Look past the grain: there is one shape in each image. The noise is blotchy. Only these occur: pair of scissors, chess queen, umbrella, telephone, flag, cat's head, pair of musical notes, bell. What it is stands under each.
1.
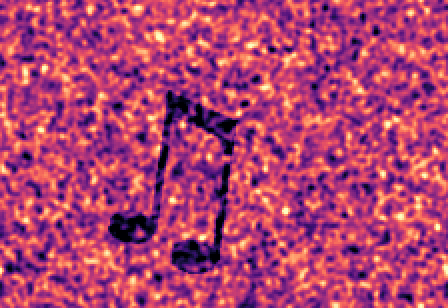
pair of musical notes
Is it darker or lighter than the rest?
darker
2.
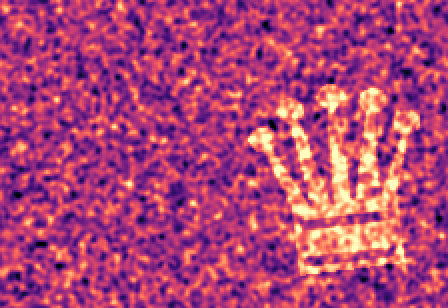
chess queen
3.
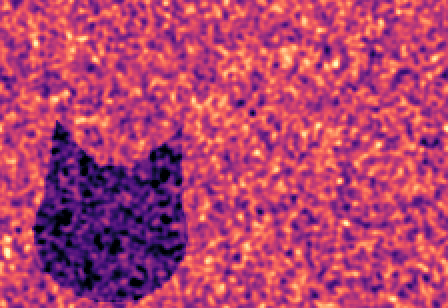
cat's head
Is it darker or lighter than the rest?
darker
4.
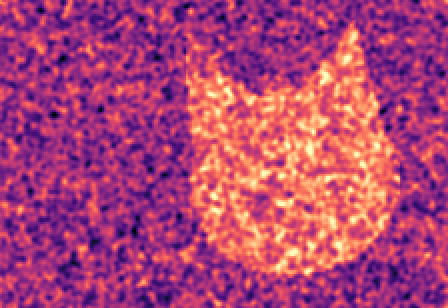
cat's head
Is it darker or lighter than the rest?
lighter
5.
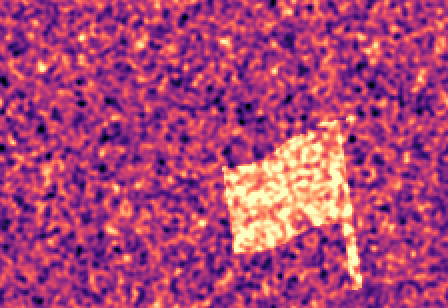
flag
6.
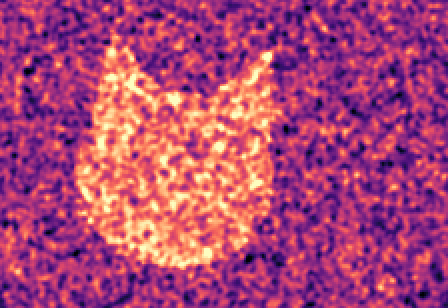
cat's head
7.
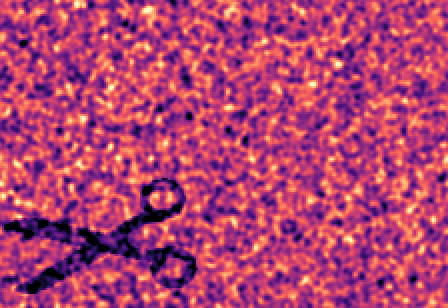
pair of scissors
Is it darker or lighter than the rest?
darker
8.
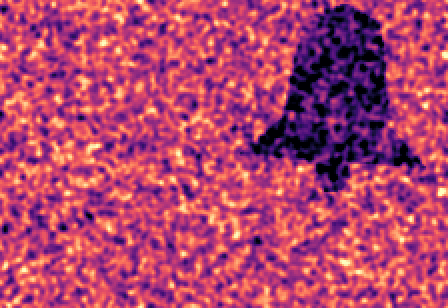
bell
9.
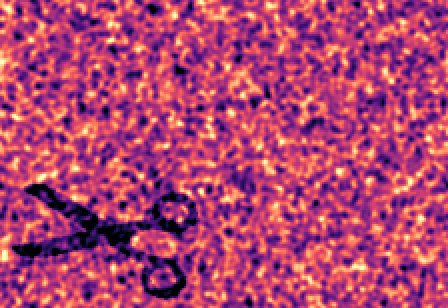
pair of scissors
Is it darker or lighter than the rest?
darker
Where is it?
bottom left
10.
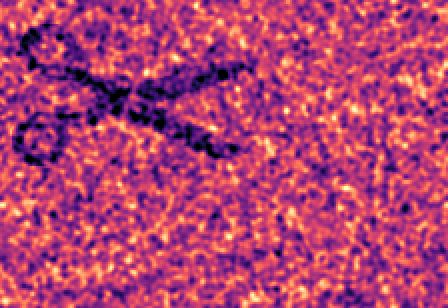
pair of scissors
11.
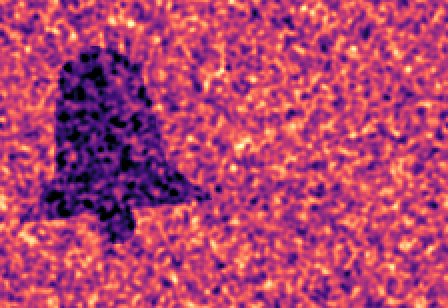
bell
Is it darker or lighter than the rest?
darker
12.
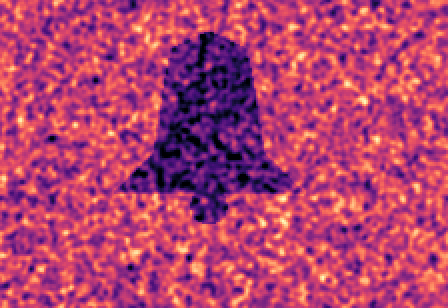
bell
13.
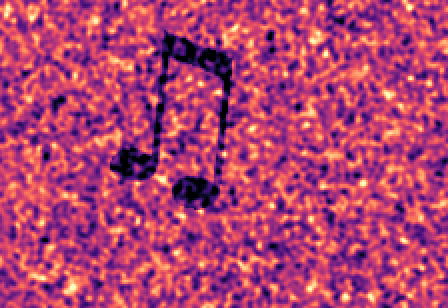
pair of musical notes
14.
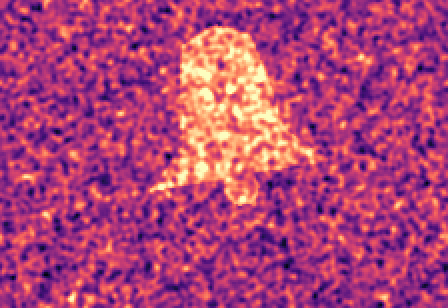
bell
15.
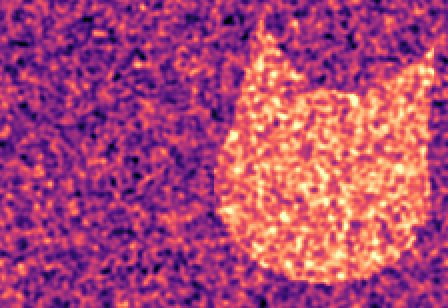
cat's head
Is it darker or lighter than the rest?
lighter
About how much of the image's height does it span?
nearly all
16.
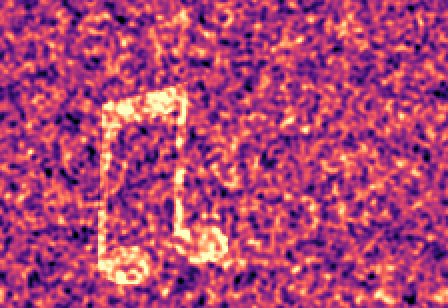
pair of musical notes
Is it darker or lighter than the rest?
lighter
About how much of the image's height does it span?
two thirds
